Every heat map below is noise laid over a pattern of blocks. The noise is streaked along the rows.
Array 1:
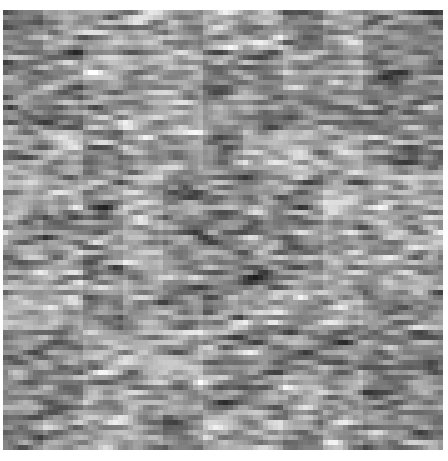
top and bottom mirror each other
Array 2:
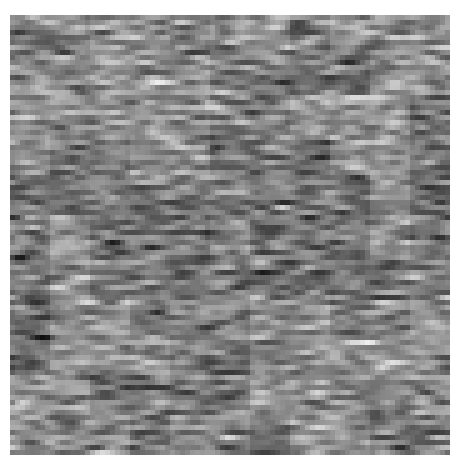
the same after a half turn
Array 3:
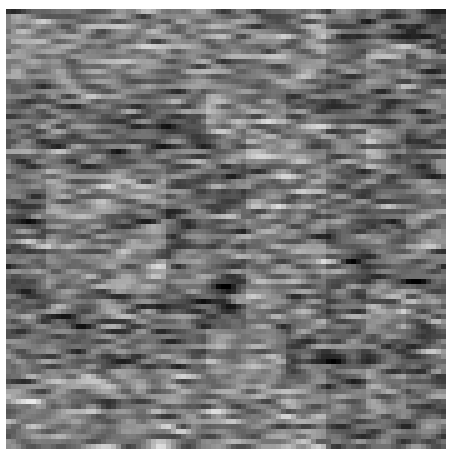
top and bottom mirror each other
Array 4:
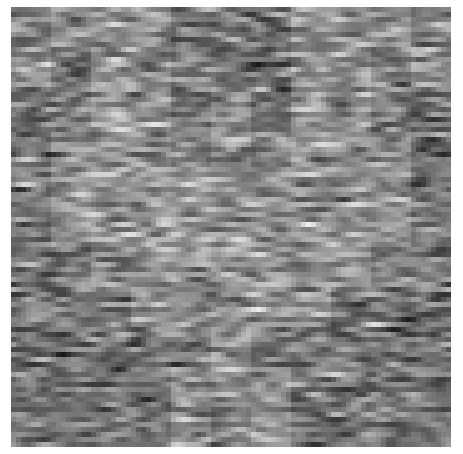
left and right mirror each other
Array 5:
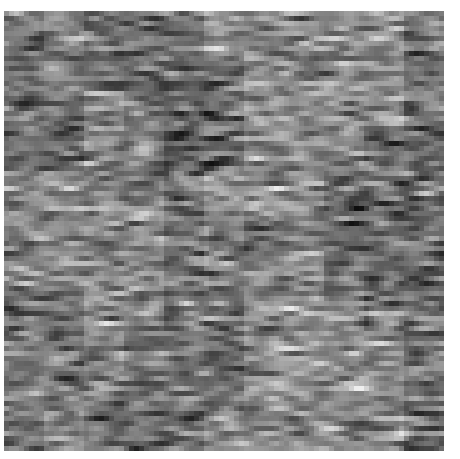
top and bottom mirror each other
